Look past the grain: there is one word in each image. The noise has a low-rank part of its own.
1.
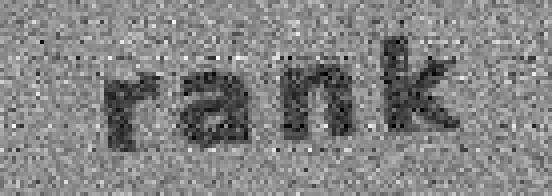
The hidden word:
rank
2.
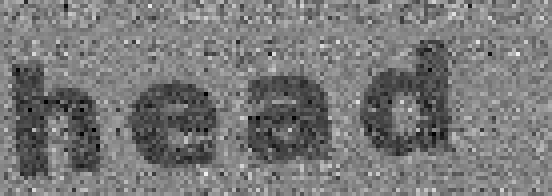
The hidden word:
head
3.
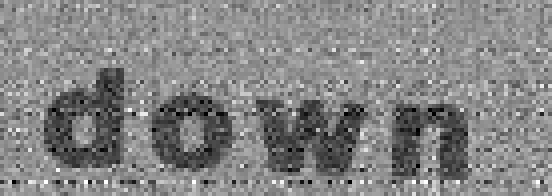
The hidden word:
down
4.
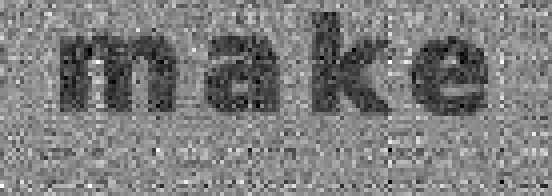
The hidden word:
make
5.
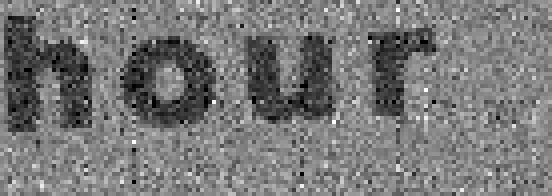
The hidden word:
hour
